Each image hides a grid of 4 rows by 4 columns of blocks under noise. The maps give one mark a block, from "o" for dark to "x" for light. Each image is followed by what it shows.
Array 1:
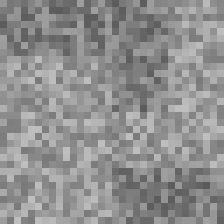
o o o x
x x o x
x x x x
x x o o
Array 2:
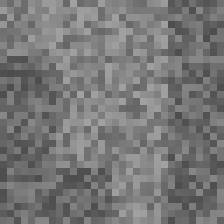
x x x o
o x x o
o x x o
o o x o
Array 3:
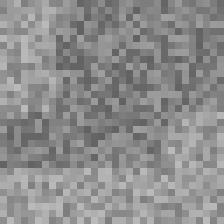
x o o o
x o o o
o o o x
x x x x
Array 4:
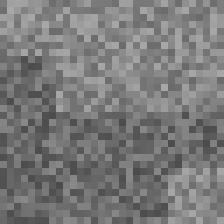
x x x x
o x x x
o o o o
o o o x
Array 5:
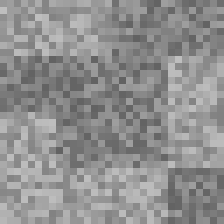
x x o o
o o o x
x o o x
x x x o
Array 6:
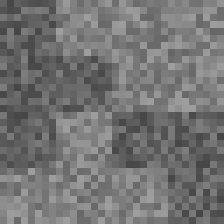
o x x x
o o x x
o x o o
x x x o
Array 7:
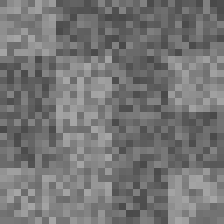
x o o o
o x o x
o x o o
x x o x
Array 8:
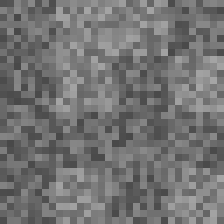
o x x o
o x o x
o o o o
o x o x
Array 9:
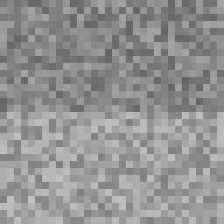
o o o o
o o o o
x x x x
x x x x
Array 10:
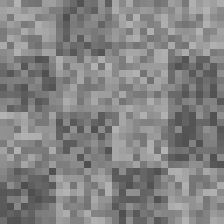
x o x x
o x x o
x o x o
o x o x
